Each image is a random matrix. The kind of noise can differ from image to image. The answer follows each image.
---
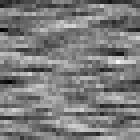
streaked along the rows
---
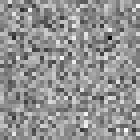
low rank plus noise
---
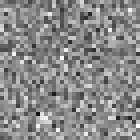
independent entries
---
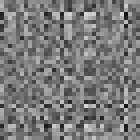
low rank plus noise
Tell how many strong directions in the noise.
one
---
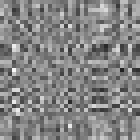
low rank plus noise
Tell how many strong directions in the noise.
one
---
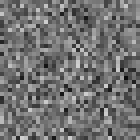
low rank plus noise
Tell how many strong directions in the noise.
five to eight
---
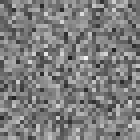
independent entries
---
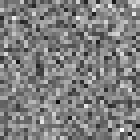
independent entries
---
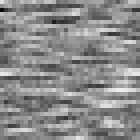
streaked along the rows
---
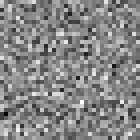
independent entries
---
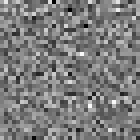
low rank plus noise
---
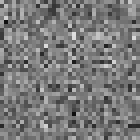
low rank plus noise
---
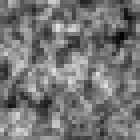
blotchy
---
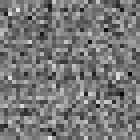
low rank plus noise
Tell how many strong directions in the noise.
five to eight
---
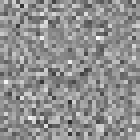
low rank plus noise
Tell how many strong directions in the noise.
five to eight
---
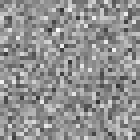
independent entries
